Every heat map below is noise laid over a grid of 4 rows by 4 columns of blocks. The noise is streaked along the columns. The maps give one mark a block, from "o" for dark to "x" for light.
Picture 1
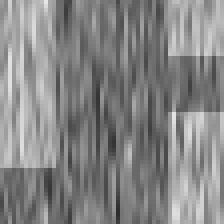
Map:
xoox
xooo
xoox
ooox
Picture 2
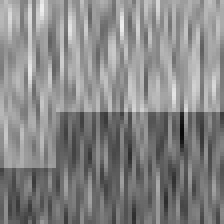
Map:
xxxx
xxxx
xooo
oooo
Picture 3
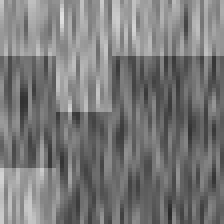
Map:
xxxx
oxoo
oooo
xooo
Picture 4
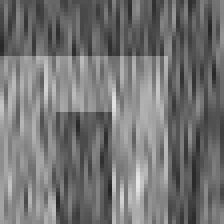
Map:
oooo
xxxo
xoxo
xoxo
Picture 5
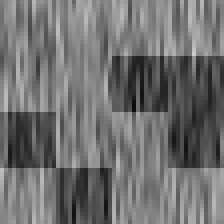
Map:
xxxx
xxoo
oxxo
xoxx
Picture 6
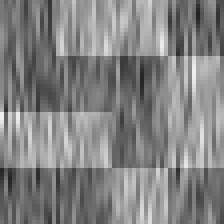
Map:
oxxo
ooox
xxox
ooxo
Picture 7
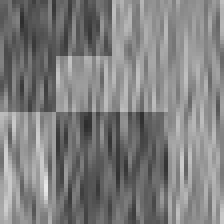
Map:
ooxx
oxxx
xoox
xoox
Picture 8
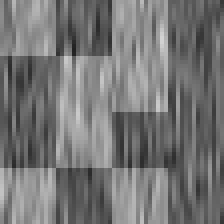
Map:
xoxo
oxxo
oxoo
xoxo
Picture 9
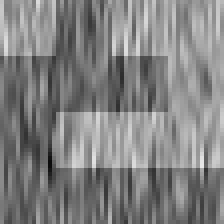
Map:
xoxx
ooox
oxxx
oooo
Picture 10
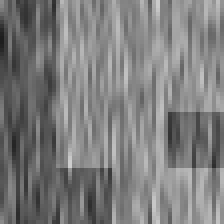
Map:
oxxx
oxxx
oxxo
ooxx
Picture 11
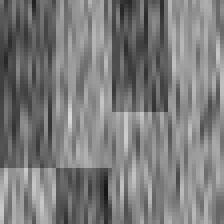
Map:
oxox
oxox
oxxx
xoxx
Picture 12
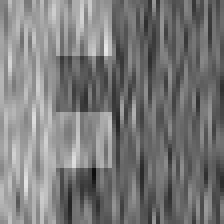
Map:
xxoo
xooo
xxoo
xooo
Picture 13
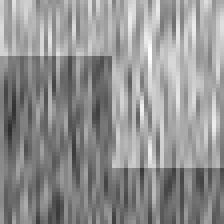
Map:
xxxx
ooxx
ooxx
oooo
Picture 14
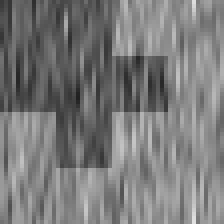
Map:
ooxx
ooox
xoxx
xxxx
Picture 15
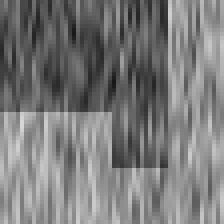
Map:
ooox
ooox
xxox
xxxx
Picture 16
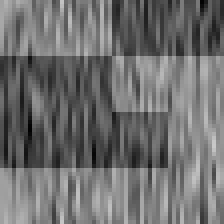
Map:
xxoo
ooxx
ooox
xxxx
